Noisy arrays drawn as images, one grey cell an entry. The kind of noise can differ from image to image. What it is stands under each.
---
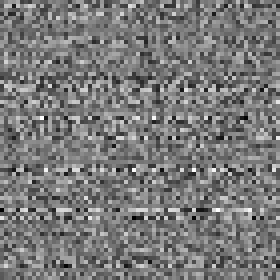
rows of uneven size
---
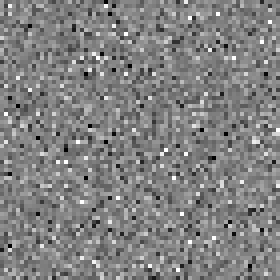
heavy tails
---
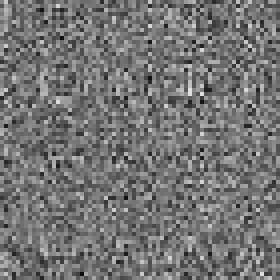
low rank plus noise
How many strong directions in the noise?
five to eight
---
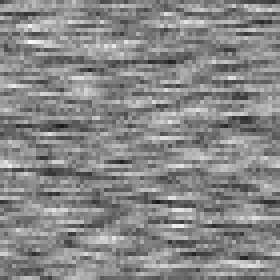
streaked along the rows
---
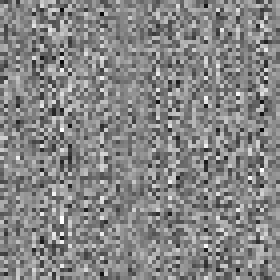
columns of uneven size
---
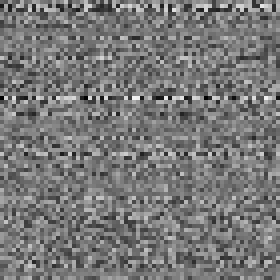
rows of uneven size
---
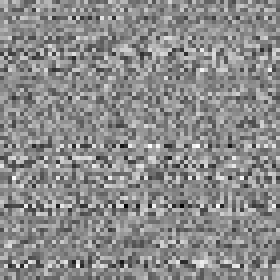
rows of uneven size
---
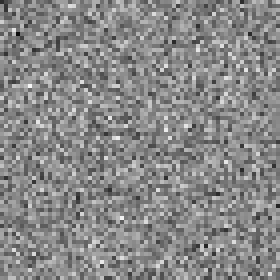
independent entries
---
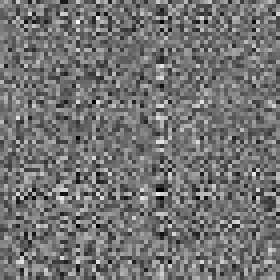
low rank plus noise
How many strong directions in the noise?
two
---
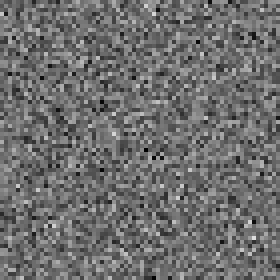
independent entries
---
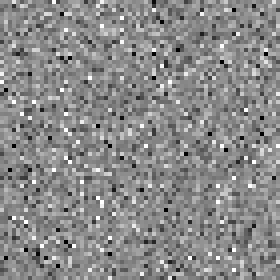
heavy tails
